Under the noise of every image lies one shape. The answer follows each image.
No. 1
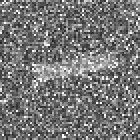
bar
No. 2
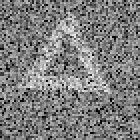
triangle frame
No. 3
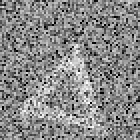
triangle frame
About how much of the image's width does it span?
two thirds
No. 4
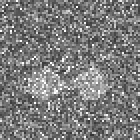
dumbbell
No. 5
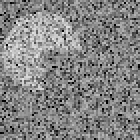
disc with a wedge cut out
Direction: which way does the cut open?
down and right
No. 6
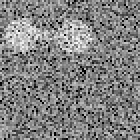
dumbbell
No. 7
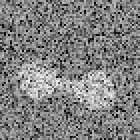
dumbbell
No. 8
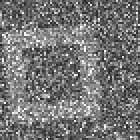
square frame
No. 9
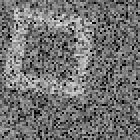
square frame
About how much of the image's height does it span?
two thirds
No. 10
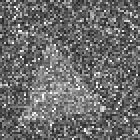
triangle
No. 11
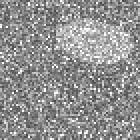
ellipse
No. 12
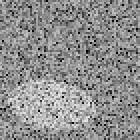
ellipse
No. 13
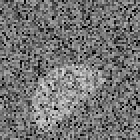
half disc
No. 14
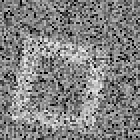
square frame
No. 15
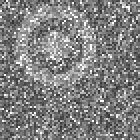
bullseye
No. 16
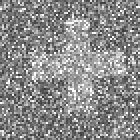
cross
